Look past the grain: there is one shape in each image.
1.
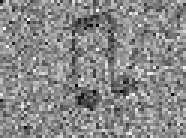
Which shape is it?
pair of musical notes
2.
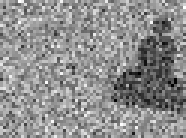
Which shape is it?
chess pawn
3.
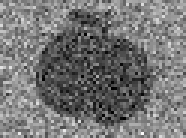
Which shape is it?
apple
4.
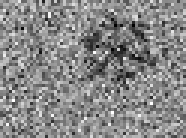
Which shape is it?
snowflake
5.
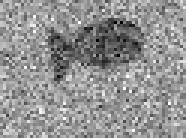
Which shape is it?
fish
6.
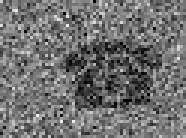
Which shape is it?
telephone
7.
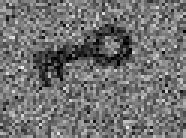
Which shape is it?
key
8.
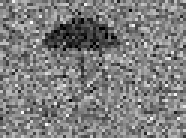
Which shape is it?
umbrella
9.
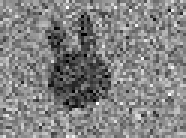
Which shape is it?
rabbit's head
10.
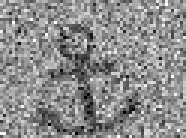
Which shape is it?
anchor
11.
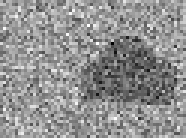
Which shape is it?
cloud
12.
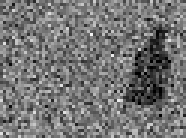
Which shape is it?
bottle
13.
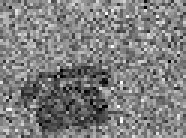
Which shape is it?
telephone
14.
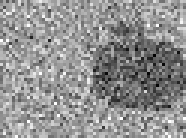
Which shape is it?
apple
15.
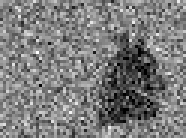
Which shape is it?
chess knight
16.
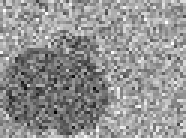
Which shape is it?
apple
